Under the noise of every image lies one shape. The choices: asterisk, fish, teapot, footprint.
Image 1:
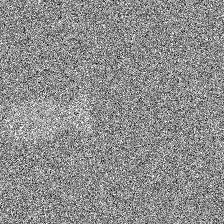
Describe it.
light fish, middle left
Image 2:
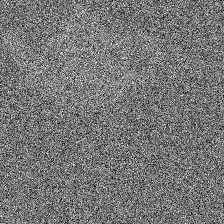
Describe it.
light teapot
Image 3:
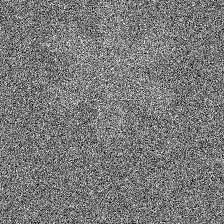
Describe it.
light asterisk
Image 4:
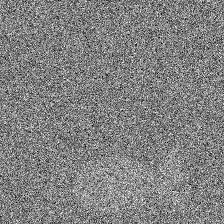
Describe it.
light fish
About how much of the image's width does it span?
half
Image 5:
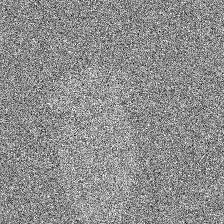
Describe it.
light footprint
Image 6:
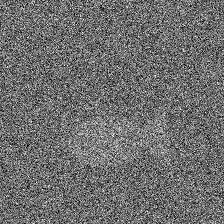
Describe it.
light fish
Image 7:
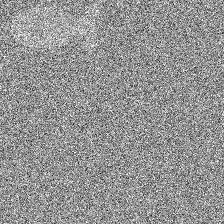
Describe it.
light fish, top left
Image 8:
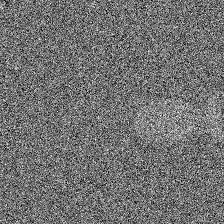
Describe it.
light fish, middle right
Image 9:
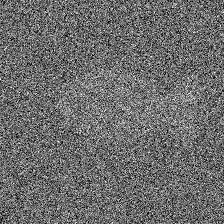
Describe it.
light fish
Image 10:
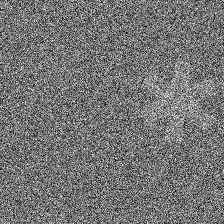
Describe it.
light asterisk, middle right
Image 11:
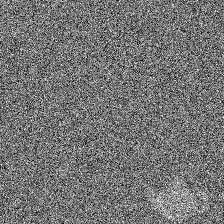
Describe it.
light teapot, bottom right
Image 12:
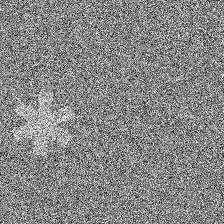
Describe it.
light asterisk, middle left
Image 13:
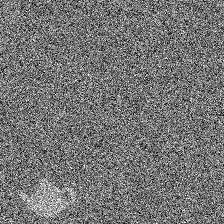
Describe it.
light teapot, bottom left
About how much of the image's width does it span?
a quarter
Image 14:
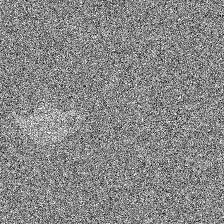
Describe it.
light teapot, middle left
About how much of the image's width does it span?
a third
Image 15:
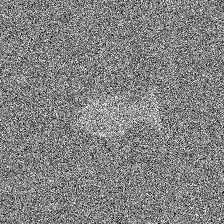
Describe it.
light fish, centre
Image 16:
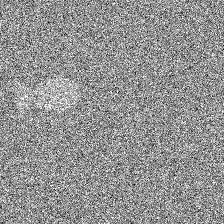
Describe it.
light fish, middle left
